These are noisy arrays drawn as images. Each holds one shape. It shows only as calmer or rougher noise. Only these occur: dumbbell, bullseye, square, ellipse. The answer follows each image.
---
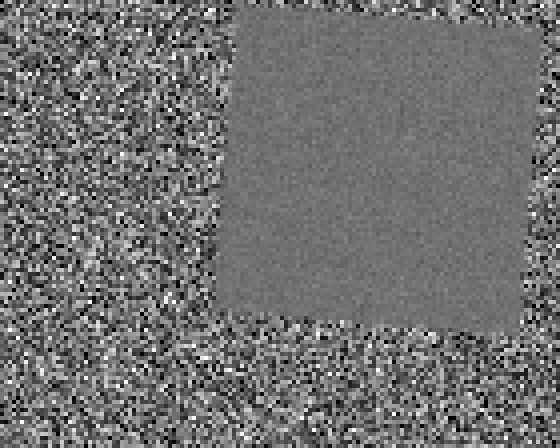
calm square
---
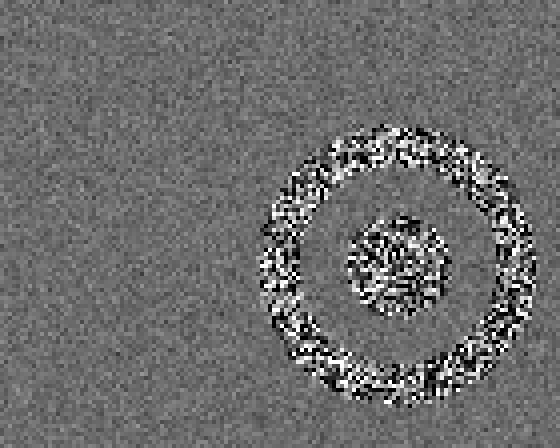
rough bullseye
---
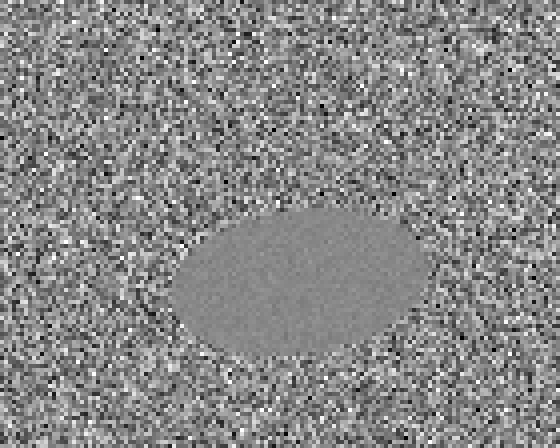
calm ellipse
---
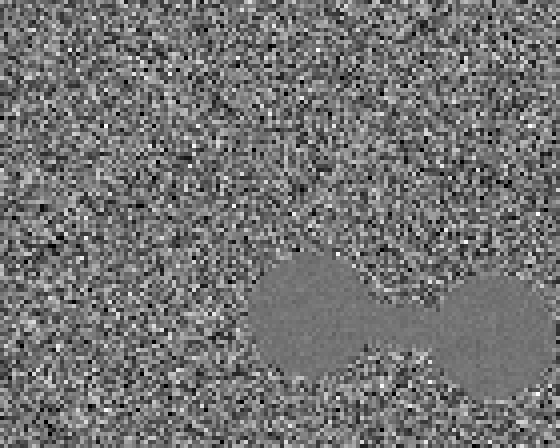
calm dumbbell
